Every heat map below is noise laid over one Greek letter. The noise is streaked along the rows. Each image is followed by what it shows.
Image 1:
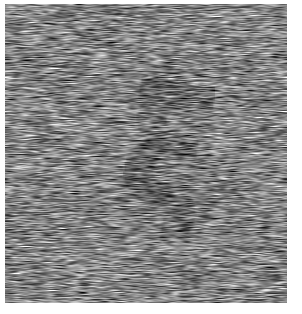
xi
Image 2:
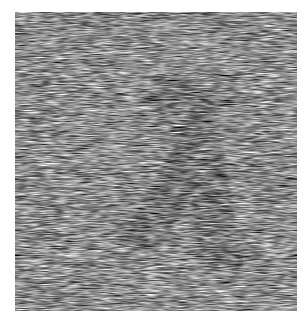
lambda
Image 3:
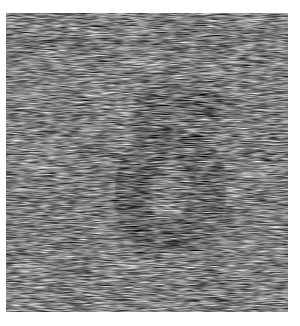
delta
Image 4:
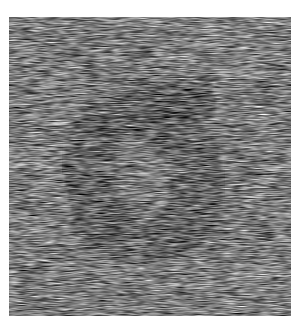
sigma
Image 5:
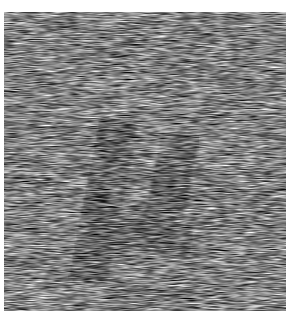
mu
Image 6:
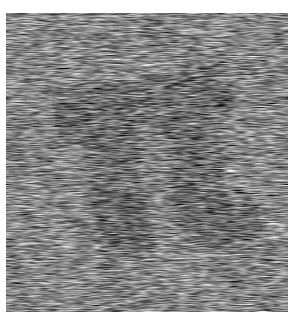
pi
